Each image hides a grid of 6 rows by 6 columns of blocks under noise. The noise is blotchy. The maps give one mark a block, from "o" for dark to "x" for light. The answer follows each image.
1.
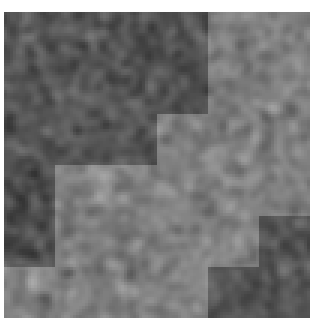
o o o o x x
o o o o x x
o o o x x x
o x x x x x
o x x x x o
x x x x o o
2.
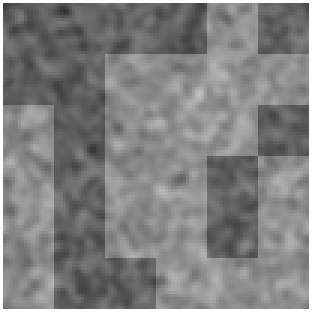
o o o o x o
o o x x x x
x o x x x o
x o x x o x
x o x x o x
x o o x x x
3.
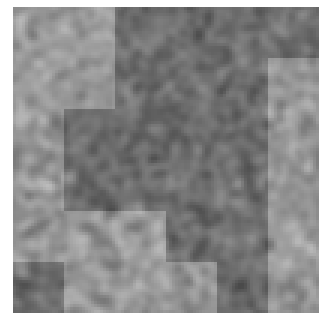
x x o o o o
x x o o o x
x o o o o x
x o o o o x
x x x o o x
o x x x o x
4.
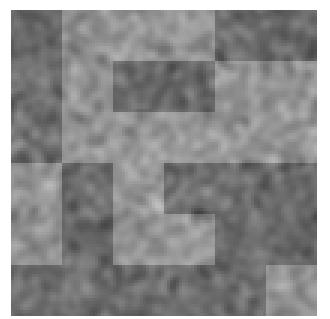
o x x x o o
o x o o x x
o x x x x x
x o x o o o
x o x x o o
o o o o o x
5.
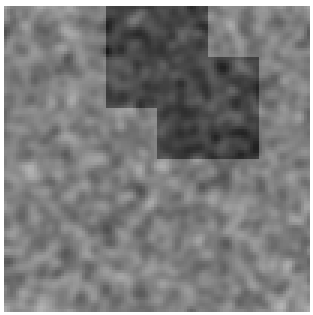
x x o o x x
x x o o o x
x x x o o x
x x x x x x
x x x x x x
x x x x x x
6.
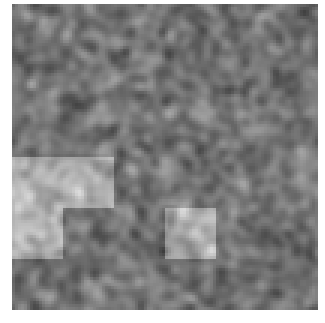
o o o o o o
o o o o o o
o o o o o o
x x o o o o
x o o x o o
o o o o o o
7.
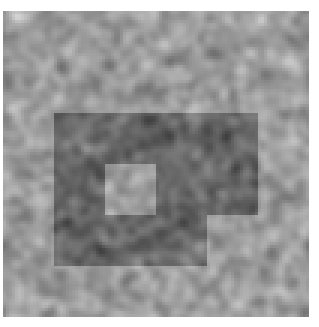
x x x x x x
x x x x x x
x o o o o x
x o x o o x
x o o o x x
x x x x x x
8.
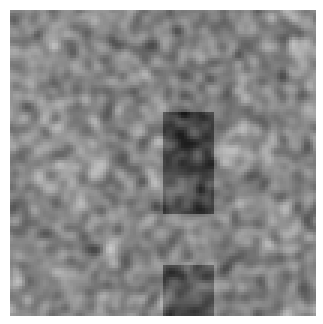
x x x x x x
x x x x x x
x x x o x x
x x x o x x
x x x x x x
x x x o x x
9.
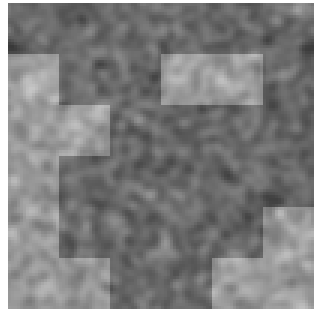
o o o o o o
x o o x x o
x x o o o o
x o o o o o
x o o o o x
x x o o x x
